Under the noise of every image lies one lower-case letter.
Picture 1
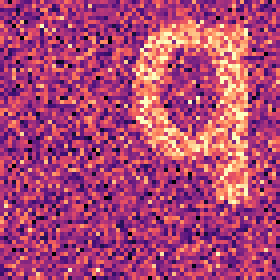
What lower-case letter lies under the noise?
q
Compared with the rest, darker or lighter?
lighter
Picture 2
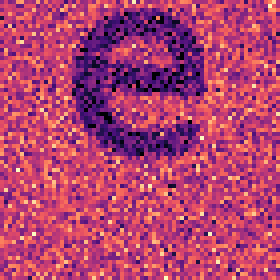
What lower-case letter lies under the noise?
e
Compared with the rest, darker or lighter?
darker
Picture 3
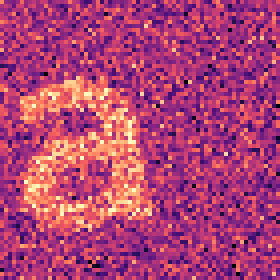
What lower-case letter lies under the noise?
a
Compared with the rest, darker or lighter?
lighter
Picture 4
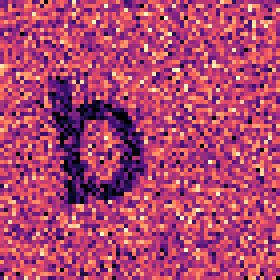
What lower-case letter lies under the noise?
b
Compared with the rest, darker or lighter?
darker
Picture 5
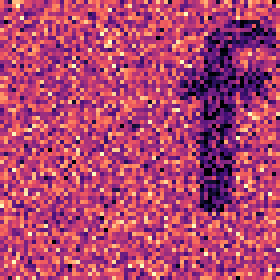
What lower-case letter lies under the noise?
f
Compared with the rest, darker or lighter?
darker
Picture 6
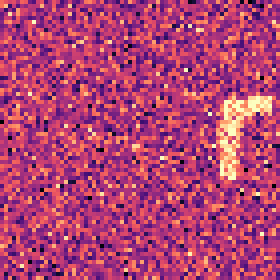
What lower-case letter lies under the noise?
r
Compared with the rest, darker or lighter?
lighter
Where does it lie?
middle right
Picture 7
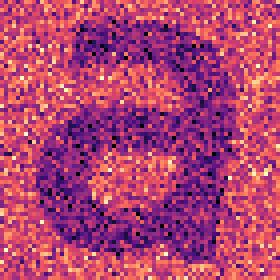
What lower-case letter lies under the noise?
a
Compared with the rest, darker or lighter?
darker
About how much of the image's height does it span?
nearly all
